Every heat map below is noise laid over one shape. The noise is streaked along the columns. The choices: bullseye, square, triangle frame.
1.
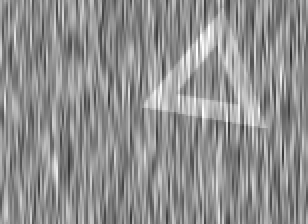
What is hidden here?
light triangle frame
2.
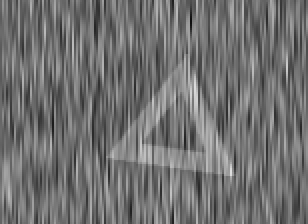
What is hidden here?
light triangle frame
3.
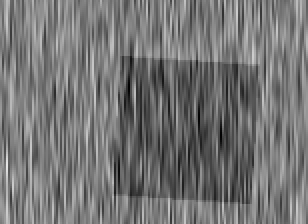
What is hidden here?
dark square
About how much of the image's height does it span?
two thirds
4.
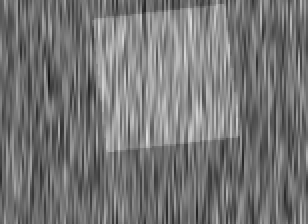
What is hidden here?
light square
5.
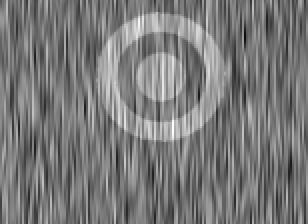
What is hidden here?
light bullseye
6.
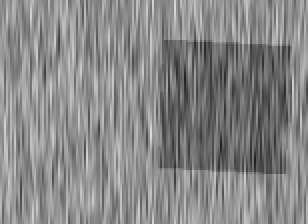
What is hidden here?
dark square
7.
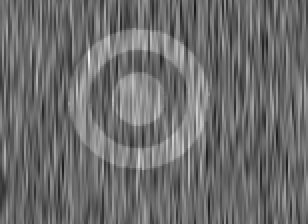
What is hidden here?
light bullseye
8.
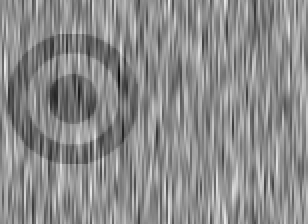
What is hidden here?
dark bullseye
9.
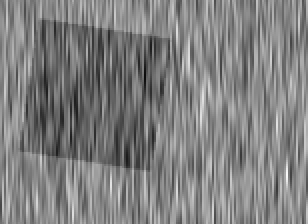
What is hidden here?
dark square
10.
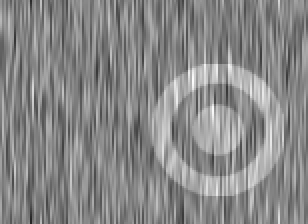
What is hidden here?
light bullseye
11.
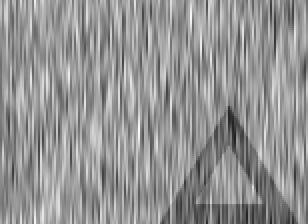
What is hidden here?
dark triangle frame
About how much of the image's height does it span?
half
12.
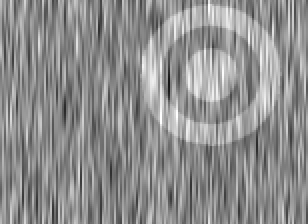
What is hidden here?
light bullseye
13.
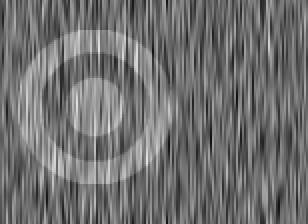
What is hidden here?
light bullseye
